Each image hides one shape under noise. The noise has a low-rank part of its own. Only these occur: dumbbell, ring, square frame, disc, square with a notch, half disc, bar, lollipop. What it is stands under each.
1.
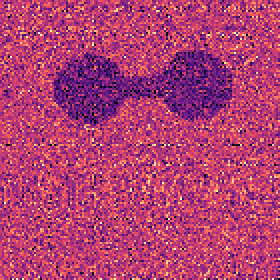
dumbbell
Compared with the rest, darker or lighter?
darker
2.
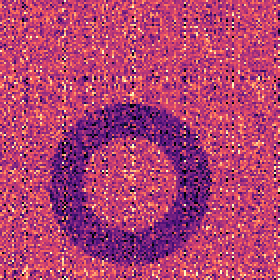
ring
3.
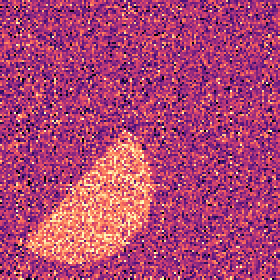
half disc
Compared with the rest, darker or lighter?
lighter
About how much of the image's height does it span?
half
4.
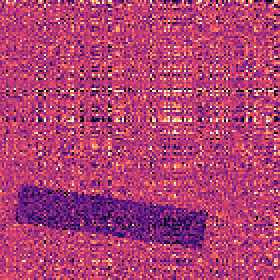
bar
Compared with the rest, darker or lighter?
darker
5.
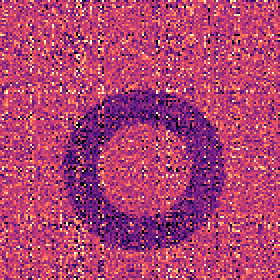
ring
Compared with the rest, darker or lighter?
darker
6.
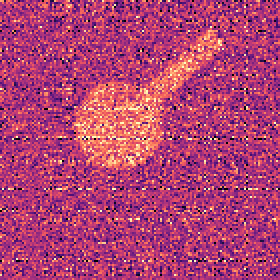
lollipop
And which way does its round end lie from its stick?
down and left
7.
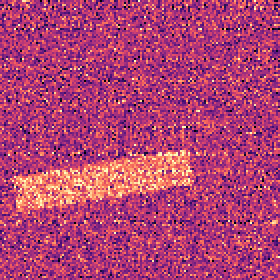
bar
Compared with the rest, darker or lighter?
lighter
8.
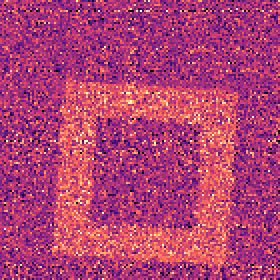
square frame
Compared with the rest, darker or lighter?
lighter
